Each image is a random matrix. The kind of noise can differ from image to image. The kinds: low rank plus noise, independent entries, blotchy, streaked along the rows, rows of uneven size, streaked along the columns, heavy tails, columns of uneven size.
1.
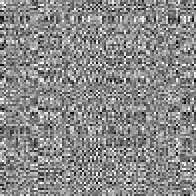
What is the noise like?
low rank plus noise
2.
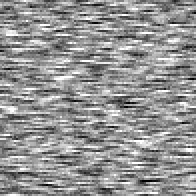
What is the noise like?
streaked along the rows
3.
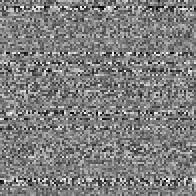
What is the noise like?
rows of uneven size
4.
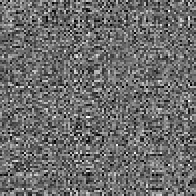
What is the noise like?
low rank plus noise
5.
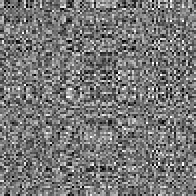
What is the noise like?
low rank plus noise
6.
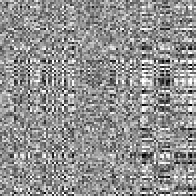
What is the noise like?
low rank plus noise
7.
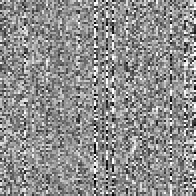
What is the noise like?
columns of uneven size
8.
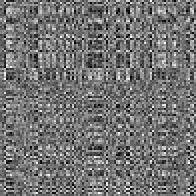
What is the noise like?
low rank plus noise
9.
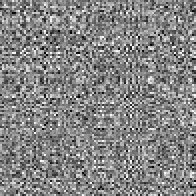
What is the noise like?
low rank plus noise
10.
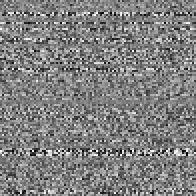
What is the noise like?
rows of uneven size
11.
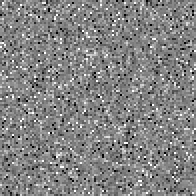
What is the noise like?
heavy tails
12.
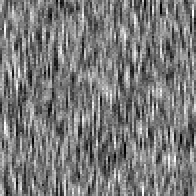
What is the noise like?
streaked along the columns
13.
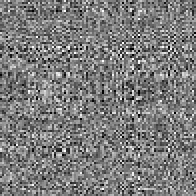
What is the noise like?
low rank plus noise
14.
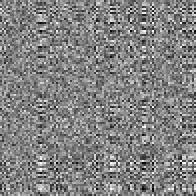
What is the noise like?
low rank plus noise
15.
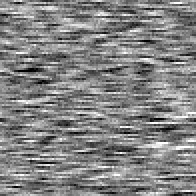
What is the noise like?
streaked along the rows
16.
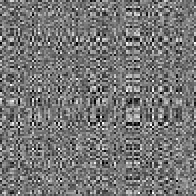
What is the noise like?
low rank plus noise
